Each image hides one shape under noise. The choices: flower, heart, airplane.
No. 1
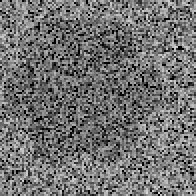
flower
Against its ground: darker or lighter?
darker
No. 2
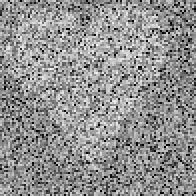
heart
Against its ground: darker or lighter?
lighter
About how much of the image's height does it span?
nearly all
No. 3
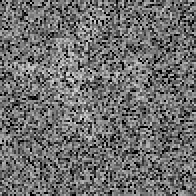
airplane
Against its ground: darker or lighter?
lighter
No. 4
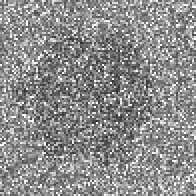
flower
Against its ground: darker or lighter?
darker
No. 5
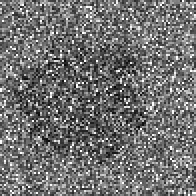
flower
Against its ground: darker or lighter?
darker
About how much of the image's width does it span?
two thirds
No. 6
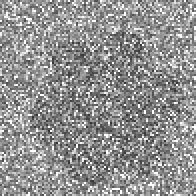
flower
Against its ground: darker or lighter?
darker
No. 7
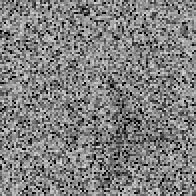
airplane
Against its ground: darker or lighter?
darker
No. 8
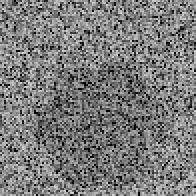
flower
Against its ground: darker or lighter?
darker
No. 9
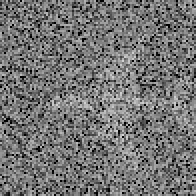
airplane
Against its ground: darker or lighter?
lighter
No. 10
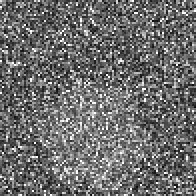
flower
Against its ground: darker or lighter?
lighter
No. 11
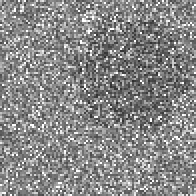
flower
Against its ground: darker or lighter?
darker
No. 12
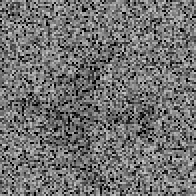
airplane
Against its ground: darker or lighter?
darker
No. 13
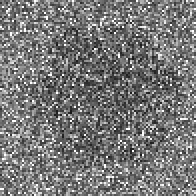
flower
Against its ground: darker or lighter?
darker
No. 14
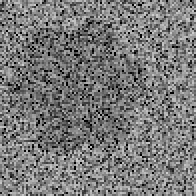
flower
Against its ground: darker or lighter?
darker
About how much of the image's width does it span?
two thirds
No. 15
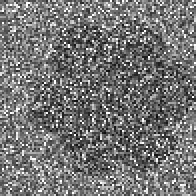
flower
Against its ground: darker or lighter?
darker
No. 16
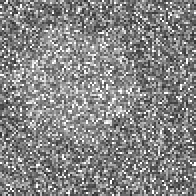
flower
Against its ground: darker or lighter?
lighter
